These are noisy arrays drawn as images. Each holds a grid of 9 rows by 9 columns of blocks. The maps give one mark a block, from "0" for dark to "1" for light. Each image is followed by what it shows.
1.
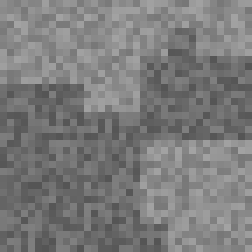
1 1 1 1 1 1 1 1 1
1 1 1 1 1 1 0 1 1
1 1 1 1 1 0 0 0 0
0 0 0 1 1 0 0 0 0
0 0 0 0 0 0 0 0 0
0 0 0 0 0 1 1 1 1
0 0 0 0 0 1 1 1 1
0 0 0 0 0 1 1 1 1
0 0 0 0 0 0 1 1 1
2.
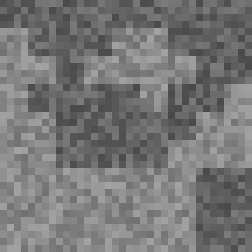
0 0 0 0 0 0 0 0 0
1 0 0 0 1 1 0 0 0
1 1 0 1 1 1 1 0 0
1 0 0 0 0 1 0 0 1
1 1 0 0 0 0 0 1 1
1 1 0 0 0 0 1 1 1
1 1 1 1 1 1 1 0 0
1 1 1 1 1 1 1 0 0
1 1 1 1 1 1 1 0 0
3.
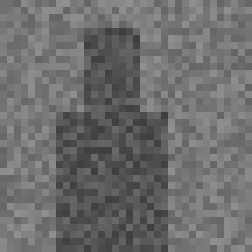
1 1 1 1 1 1 1 1 1
1 1 1 0 0 1 1 1 1
1 1 1 0 0 1 1 1 1
1 1 1 0 0 1 1 1 1
1 1 0 0 0 0 1 1 1
1 1 0 0 0 0 1 1 1
1 1 0 0 0 0 1 1 1
1 1 0 0 0 0 1 1 1
1 1 0 0 0 0 1 1 1
